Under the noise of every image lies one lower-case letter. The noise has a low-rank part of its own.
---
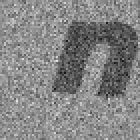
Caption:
dark n
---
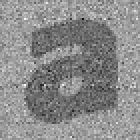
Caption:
dark a
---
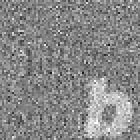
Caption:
light b, bottom right
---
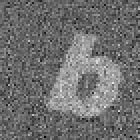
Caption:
light b
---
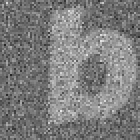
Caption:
light b
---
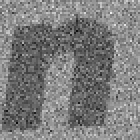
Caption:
dark n
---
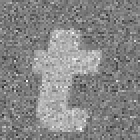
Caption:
light t
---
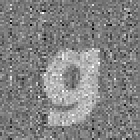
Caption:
light g
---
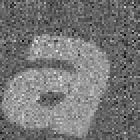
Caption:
light a
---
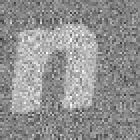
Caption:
light n
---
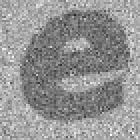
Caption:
dark e
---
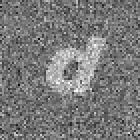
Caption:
light d, centre
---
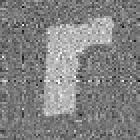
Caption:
light r
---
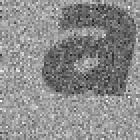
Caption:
dark a
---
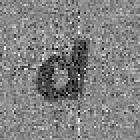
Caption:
dark d, centre
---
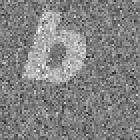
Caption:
light b
